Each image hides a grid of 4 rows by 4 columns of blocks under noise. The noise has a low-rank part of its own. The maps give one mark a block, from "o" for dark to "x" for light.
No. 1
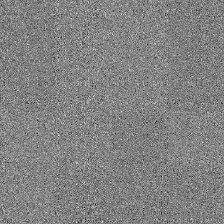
oxxo
oxxo
xxox
xooo
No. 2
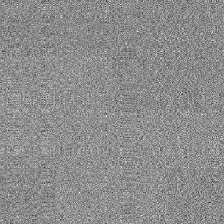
oooo
xxoo
xxxx
oxxo
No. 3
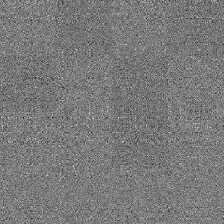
xoxo
oxox
xxox
xxxx
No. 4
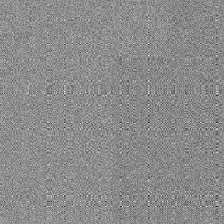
xxxo
xxoo
xxoo
xxoo
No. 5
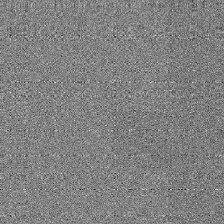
xxxo
xxxo
xxoo
xxxo
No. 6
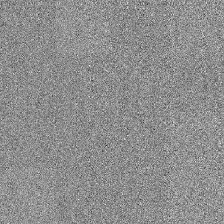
oxox
oooo
ooox
xoox
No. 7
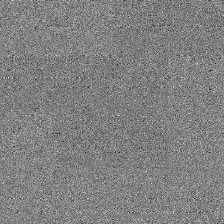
xxoo
ooox
xoox
xxxx
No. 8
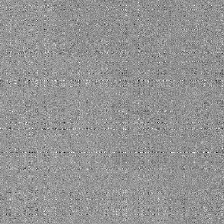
xooo
xxoo
xxoo
xxxo
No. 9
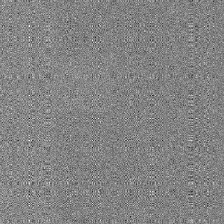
xooo
xxoo
xooo
xooo
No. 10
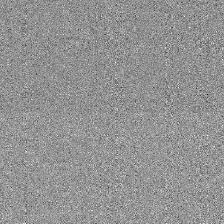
oooo
oooo
xxxx
xxxx
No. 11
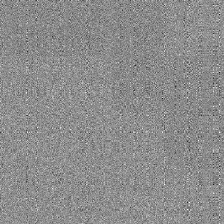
ooox
xxoo
xxxo
xxxx
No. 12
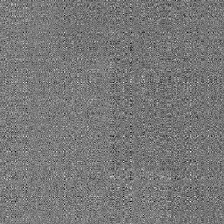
xooo
xxoo
xxoo
xxxo
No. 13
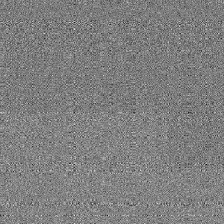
oooo
oooo
xxxo
xxxx
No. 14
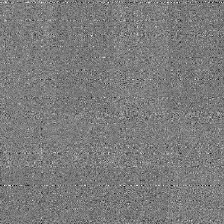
xoxo
xoxo
xxxx
ooox
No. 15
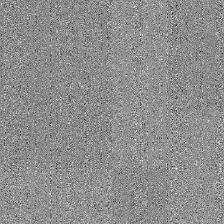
ooxo
ooxo
ooxx
xxox
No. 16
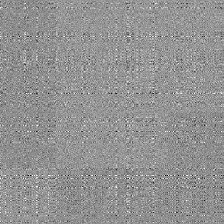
oxxx
oxxx
oxxo
xooo
